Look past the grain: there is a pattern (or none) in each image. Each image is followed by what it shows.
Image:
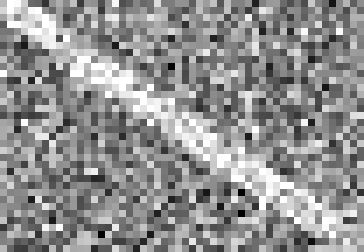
a diagonal band
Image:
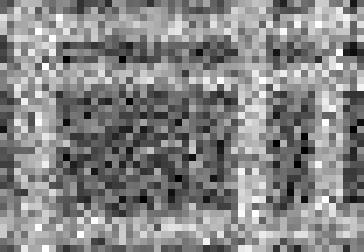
bands of rows crossing bands of columns
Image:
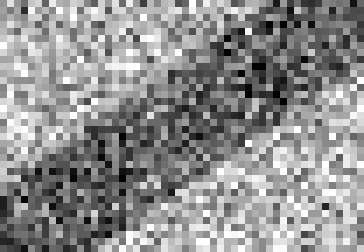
a diagonal band
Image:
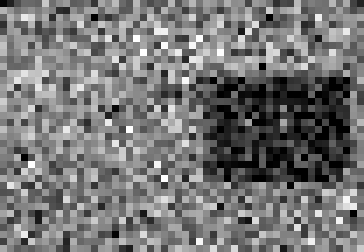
one block
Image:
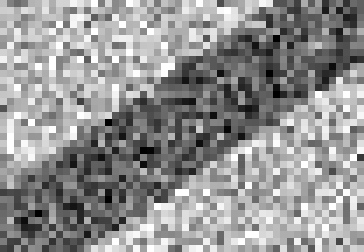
a diagonal band
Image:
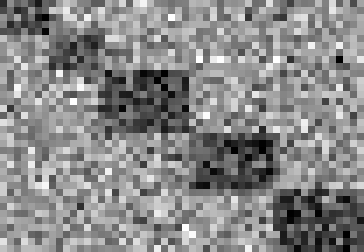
blocks along the diagonal
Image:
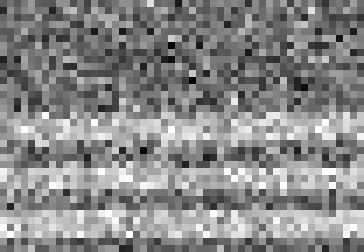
bands of rows
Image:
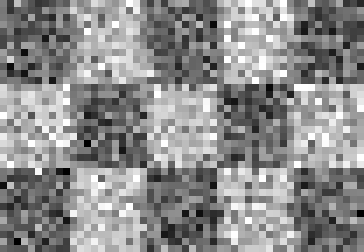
a checkerboard
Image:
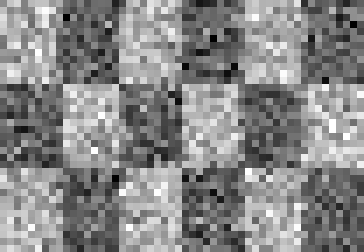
a checkerboard
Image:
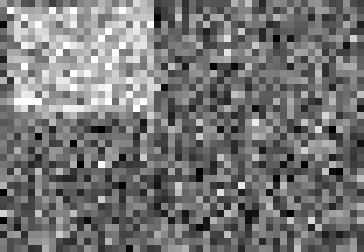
one block
